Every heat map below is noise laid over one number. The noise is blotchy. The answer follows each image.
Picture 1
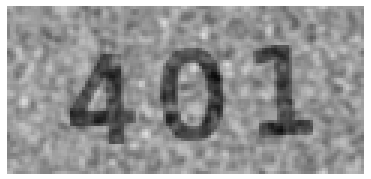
401
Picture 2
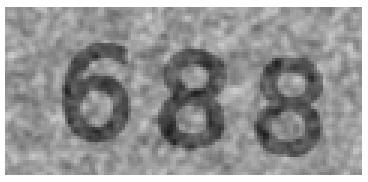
688
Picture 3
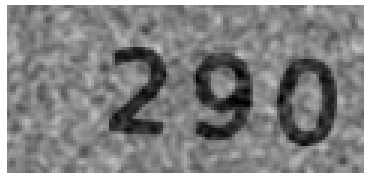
290
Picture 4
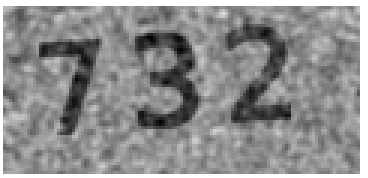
732
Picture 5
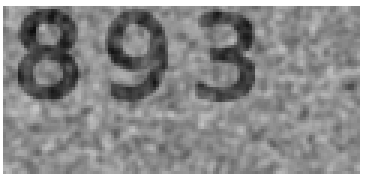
893
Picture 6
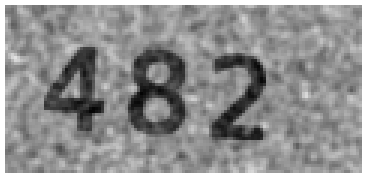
482
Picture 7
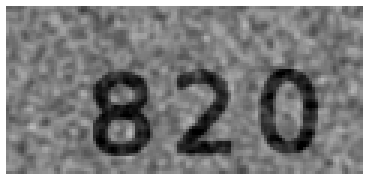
820
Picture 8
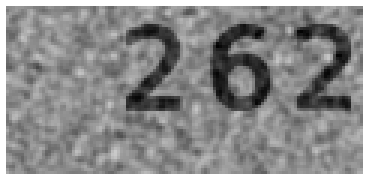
262
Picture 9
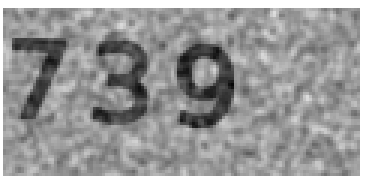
739
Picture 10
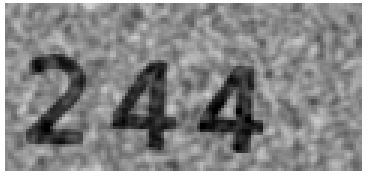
244
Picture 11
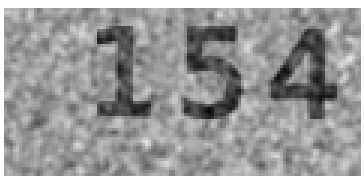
154
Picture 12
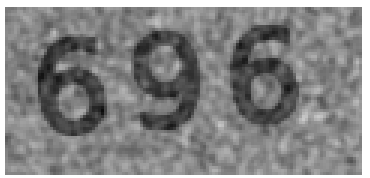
696
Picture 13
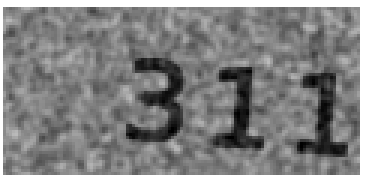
311
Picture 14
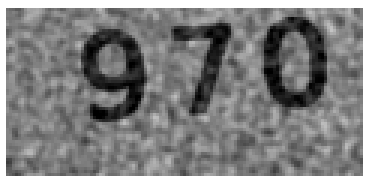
970
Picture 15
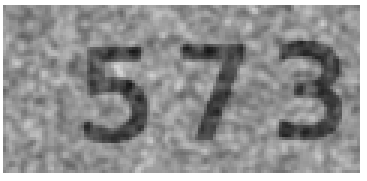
573
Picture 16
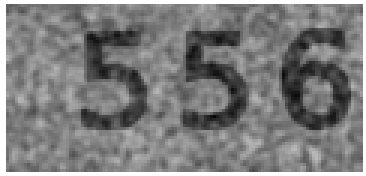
556
